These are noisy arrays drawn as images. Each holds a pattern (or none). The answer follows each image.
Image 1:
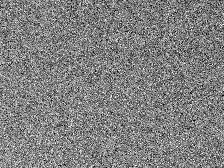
a smooth slope
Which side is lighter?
bottom left
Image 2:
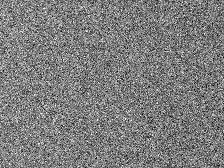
a smooth slope
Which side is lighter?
left
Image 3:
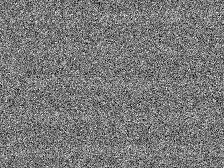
horizontal stripes
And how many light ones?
5
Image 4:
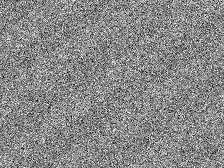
diagonal stripes
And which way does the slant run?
bottom left to top right
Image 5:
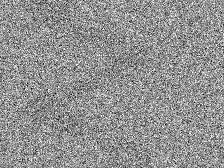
a wavy band
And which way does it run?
top to bottom
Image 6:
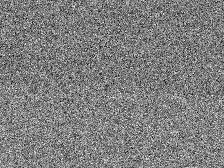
a sharp edge
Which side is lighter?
bottom
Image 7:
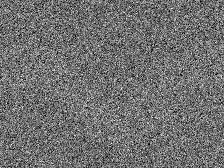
a wavy band
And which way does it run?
left to right
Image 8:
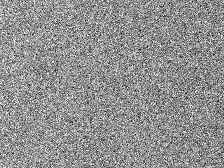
a smooth slope
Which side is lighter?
left
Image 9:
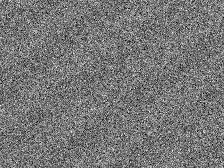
diagonal stripes
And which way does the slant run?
bottom left to top right
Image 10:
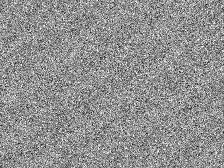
diagonal stripes
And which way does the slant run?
bottom left to top right
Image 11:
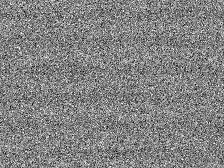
horizontal stripes
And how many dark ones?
6
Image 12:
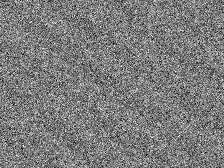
diagonal stripes
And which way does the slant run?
top left to bottom right
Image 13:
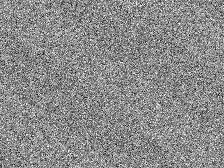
diagonal stripes
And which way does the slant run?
top left to bottom right
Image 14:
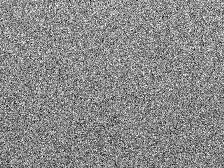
a smooth slope
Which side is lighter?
top
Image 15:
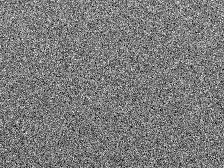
a smooth slope
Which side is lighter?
top
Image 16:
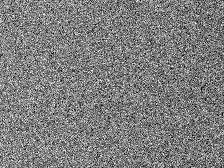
a smooth slope
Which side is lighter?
left
